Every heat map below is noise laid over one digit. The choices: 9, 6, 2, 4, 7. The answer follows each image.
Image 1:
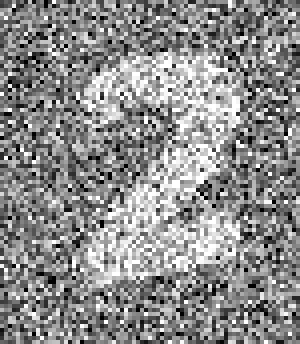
2
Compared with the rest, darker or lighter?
lighter
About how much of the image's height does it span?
two thirds
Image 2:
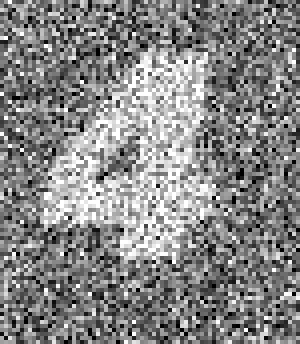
4
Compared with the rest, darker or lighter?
lighter
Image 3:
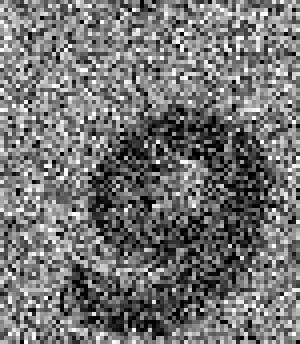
9
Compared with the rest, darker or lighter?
darker
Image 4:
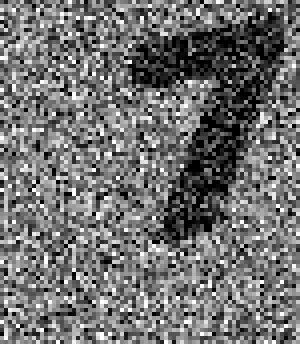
7
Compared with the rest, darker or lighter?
darker
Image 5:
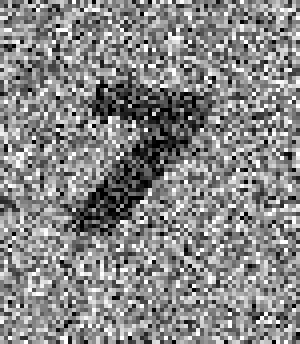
7
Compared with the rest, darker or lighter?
darker
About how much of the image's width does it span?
half
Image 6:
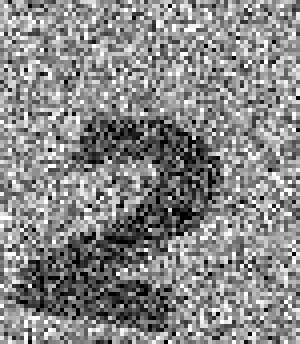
2
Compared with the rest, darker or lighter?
darker
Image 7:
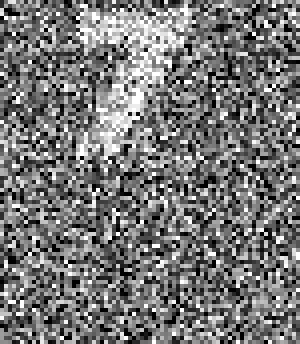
7
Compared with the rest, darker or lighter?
lighter
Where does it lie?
top middle
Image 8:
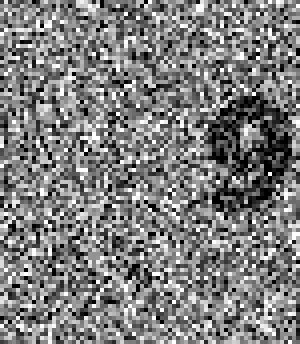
9
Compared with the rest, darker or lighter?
darker
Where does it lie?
middle right
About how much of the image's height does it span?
a third
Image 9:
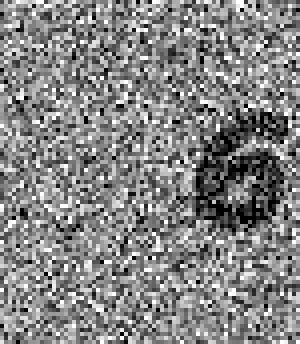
6
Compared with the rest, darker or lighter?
darker
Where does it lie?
middle right
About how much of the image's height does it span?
a third
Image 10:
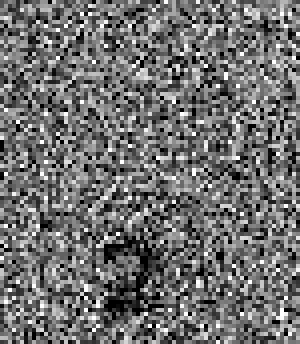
2
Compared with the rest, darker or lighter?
darker
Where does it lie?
bottom middle
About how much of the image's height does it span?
a quarter
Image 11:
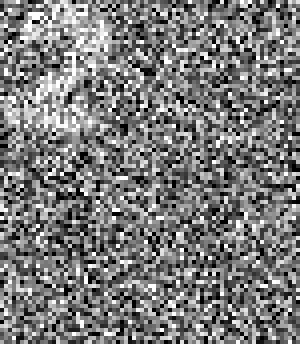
2
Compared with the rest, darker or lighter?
lighter
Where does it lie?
top left
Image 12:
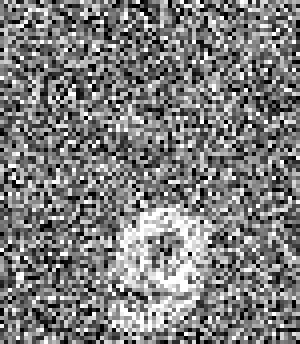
9
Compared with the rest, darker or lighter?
lighter
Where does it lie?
bottom middle
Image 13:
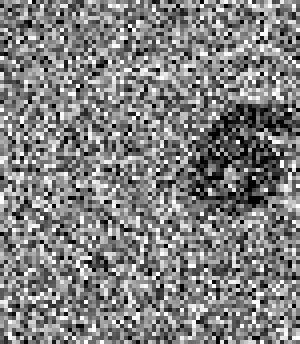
6
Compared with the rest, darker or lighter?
darker
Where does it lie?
middle right
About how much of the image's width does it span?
a third
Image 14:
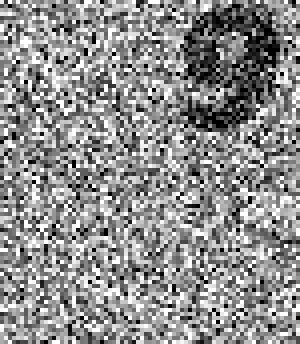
9
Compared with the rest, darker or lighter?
darker
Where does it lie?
top right
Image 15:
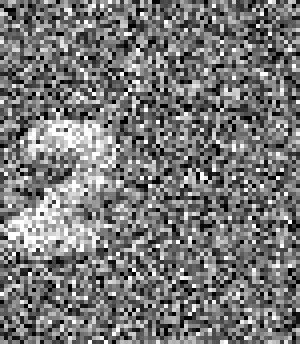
2
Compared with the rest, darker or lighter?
lighter
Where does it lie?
middle left
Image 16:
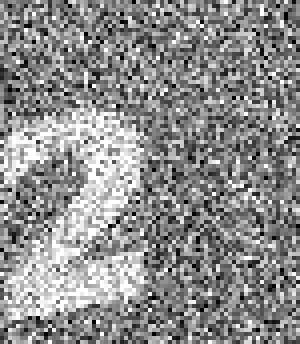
2
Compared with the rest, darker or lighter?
lighter
